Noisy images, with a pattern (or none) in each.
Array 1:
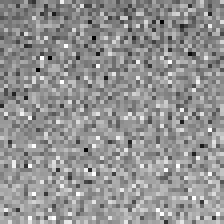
a smooth slope
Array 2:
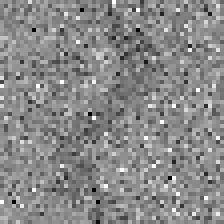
a wavy band
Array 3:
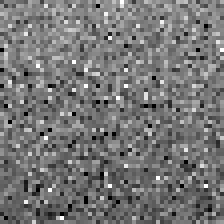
a smooth slope
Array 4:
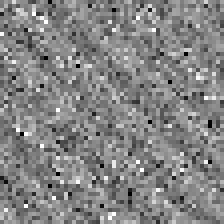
diagonal stripes
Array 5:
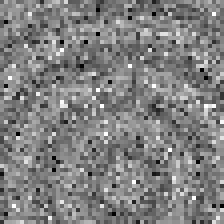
rings round one point
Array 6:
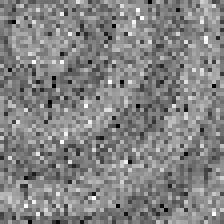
rings round one point
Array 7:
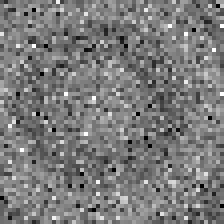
rings round one point
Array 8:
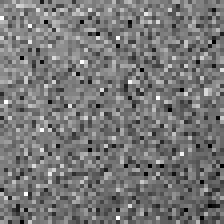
a smooth slope
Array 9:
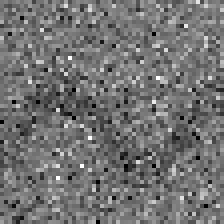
a wavy band
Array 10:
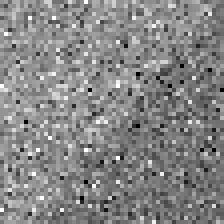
a sharp edge
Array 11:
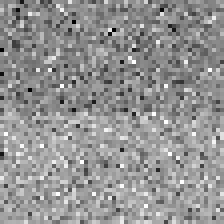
a sharp edge
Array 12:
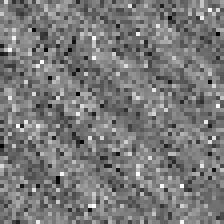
diagonal stripes
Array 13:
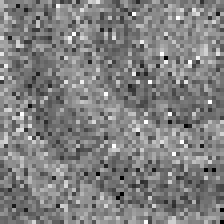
rings round one point
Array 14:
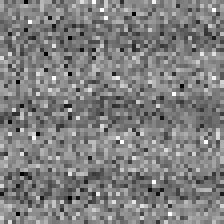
horizontal stripes
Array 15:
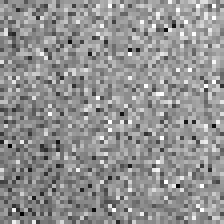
a smooth slope
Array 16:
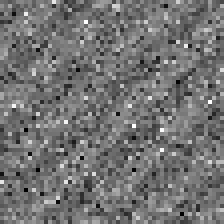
diagonal stripes
